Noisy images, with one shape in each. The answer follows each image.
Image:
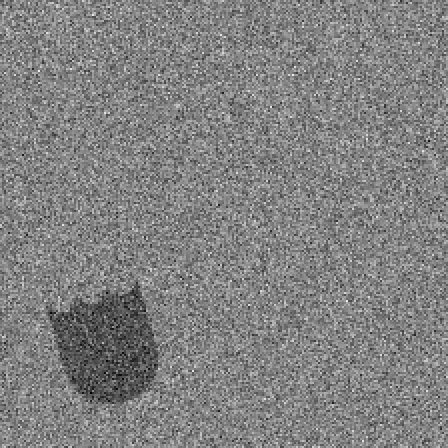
dark ghost, bottom left
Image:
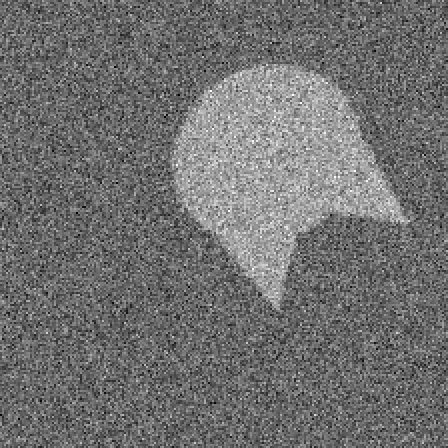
light cat's head
